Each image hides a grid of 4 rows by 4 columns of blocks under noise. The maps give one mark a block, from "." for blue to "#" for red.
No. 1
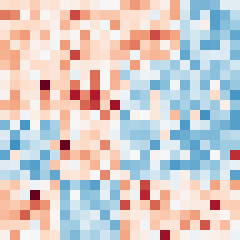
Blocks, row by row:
# # # .
# # . .
. # . .
# . # #
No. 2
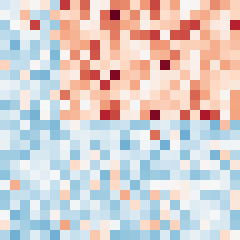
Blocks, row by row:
. # # #
. # # #
. . . .
. . . .
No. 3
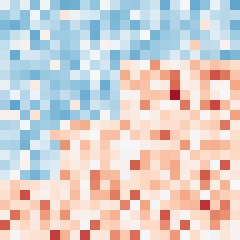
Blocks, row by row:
. . . .
. . # #
. # # #
# # # #
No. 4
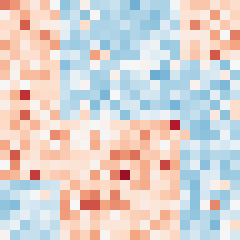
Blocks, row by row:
# . . #
# . . .
# # # .
. # # .
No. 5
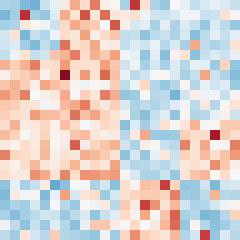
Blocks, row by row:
. # . .
# # . .
# # . #
. . # .
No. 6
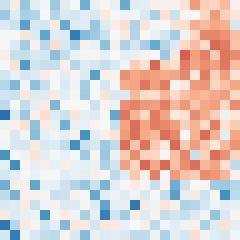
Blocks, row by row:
. . . #
. . # #
. . # #
. . . .
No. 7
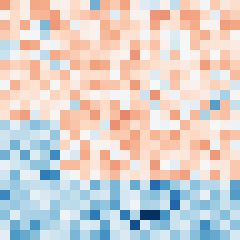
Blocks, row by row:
# # # #
# # # #
. # # #
. . . .
